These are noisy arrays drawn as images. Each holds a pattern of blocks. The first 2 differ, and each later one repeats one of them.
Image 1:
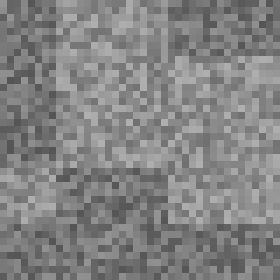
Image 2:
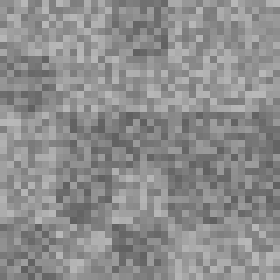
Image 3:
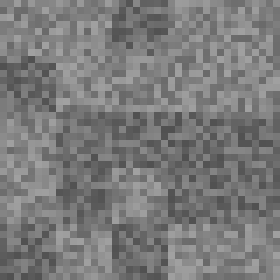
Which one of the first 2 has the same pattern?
2
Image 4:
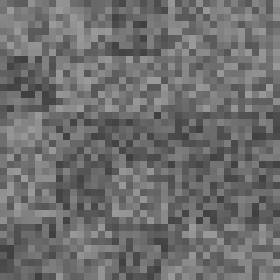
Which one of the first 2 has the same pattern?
2
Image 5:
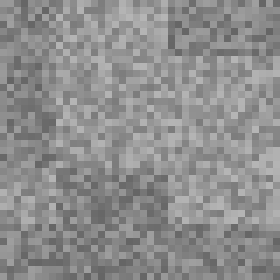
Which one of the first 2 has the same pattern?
1
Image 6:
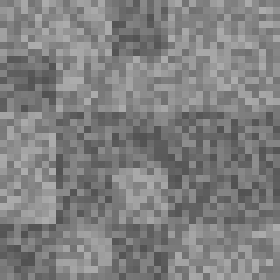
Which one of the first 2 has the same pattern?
2
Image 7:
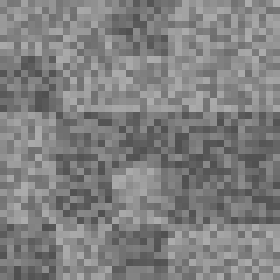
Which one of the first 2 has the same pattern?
2
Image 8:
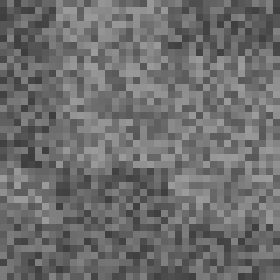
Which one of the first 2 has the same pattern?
1
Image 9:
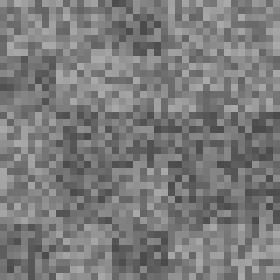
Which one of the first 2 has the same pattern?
2
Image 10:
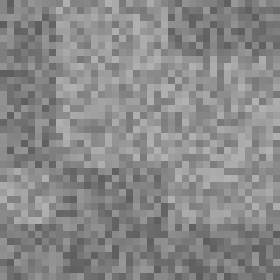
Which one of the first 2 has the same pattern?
1
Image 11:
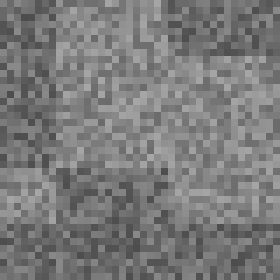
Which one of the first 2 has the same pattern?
1
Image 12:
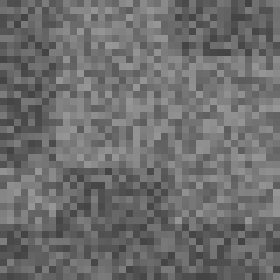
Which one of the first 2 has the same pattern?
1
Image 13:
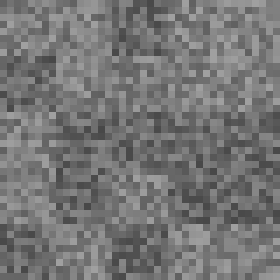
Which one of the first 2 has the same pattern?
2
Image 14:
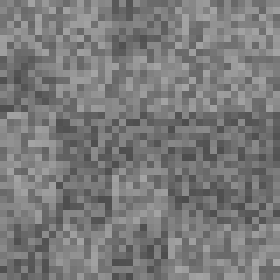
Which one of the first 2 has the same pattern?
2
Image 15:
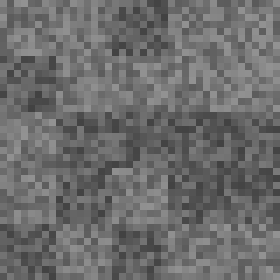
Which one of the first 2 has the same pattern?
2
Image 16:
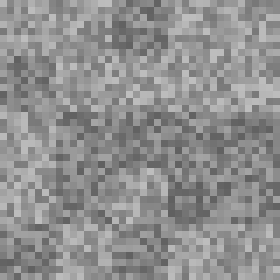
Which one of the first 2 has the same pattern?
2
